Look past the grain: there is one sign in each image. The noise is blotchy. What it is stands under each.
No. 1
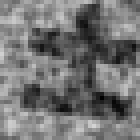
plus-minus sign
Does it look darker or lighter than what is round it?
darker
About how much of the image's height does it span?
nearly all
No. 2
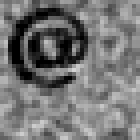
at sign
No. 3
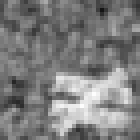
not-equal sign
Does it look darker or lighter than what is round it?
lighter
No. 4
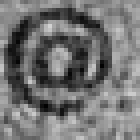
at sign
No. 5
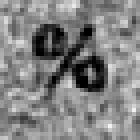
percent sign
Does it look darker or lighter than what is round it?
darker
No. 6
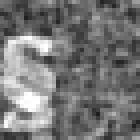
section sign
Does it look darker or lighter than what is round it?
lighter
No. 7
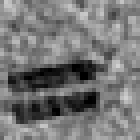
equals sign
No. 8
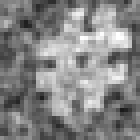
hash sign
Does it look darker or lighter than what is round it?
lighter
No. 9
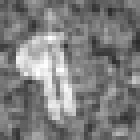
pilcrow
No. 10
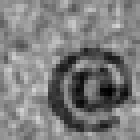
at sign
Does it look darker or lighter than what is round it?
darker
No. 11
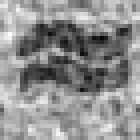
approximately sign
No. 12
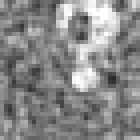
question mark
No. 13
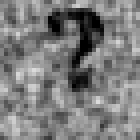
question mark
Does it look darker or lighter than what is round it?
darker
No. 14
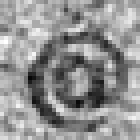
at sign
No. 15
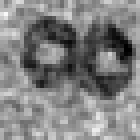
infinity sign
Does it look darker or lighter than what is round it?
darker
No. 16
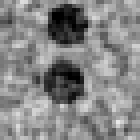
colon
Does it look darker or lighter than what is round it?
darker
